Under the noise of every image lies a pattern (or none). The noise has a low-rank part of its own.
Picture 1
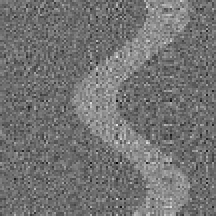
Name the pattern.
a wavy band
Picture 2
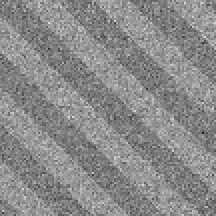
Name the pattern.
diagonal stripes
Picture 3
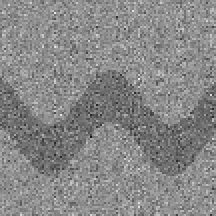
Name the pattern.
a wavy band
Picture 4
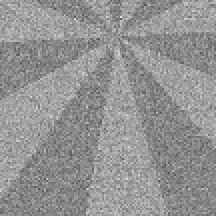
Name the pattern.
spokes from one point
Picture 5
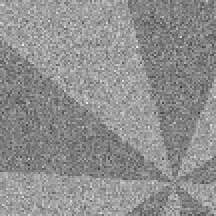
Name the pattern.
spokes from one point
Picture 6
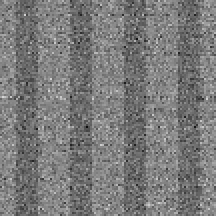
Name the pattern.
vertical stripes
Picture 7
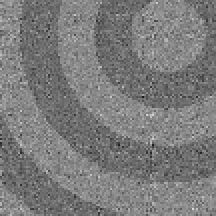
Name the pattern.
rings round one point
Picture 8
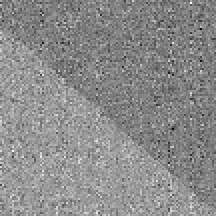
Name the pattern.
a sharp edge
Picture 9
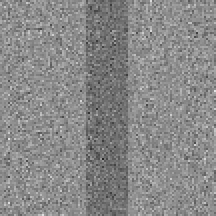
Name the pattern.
one vertical stripe
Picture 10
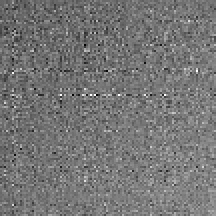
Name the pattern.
a smooth slope
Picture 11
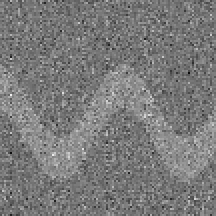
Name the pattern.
a wavy band
